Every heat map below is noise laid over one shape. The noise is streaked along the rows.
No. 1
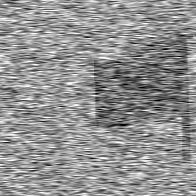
flag
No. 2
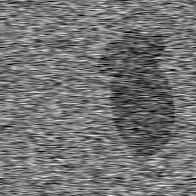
footprint
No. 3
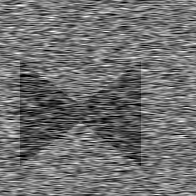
bow tie
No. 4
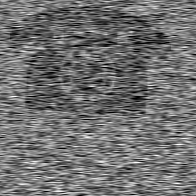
telephone
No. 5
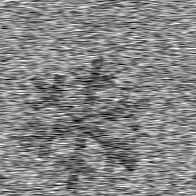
snowflake
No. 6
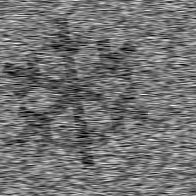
snowflake
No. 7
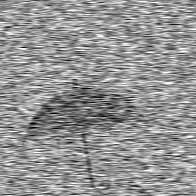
umbrella
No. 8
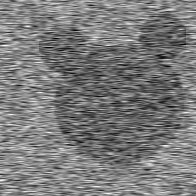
bear's head
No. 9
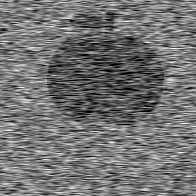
apple
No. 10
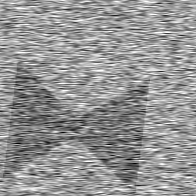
bow tie
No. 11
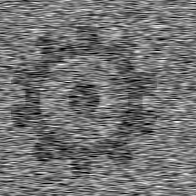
gear
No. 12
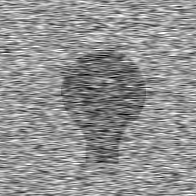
light bulb
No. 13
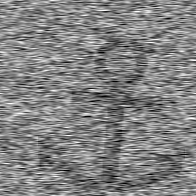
anchor
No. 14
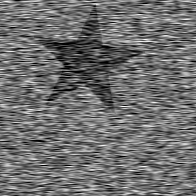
star
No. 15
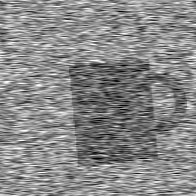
cup
